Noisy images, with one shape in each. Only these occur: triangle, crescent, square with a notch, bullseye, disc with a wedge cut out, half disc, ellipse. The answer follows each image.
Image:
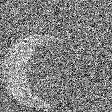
crescent
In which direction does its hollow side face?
right
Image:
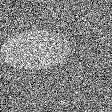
ellipse
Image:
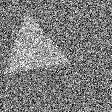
triangle
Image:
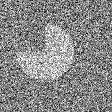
disc with a wedge cut out
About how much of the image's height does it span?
half
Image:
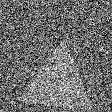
triangle
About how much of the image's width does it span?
two thirds
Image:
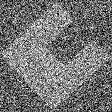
square with a notch
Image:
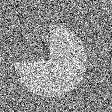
disc with a wedge cut out
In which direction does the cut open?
up and left
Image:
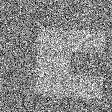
square with a notch
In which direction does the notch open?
right
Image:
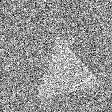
triangle
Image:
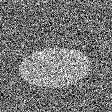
ellipse
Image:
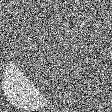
half disc
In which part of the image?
bottom left
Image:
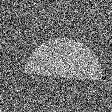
half disc
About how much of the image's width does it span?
two thirds
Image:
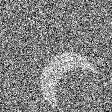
crescent
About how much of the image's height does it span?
half
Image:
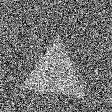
triangle
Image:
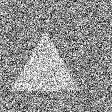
triangle
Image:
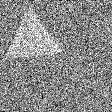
triangle
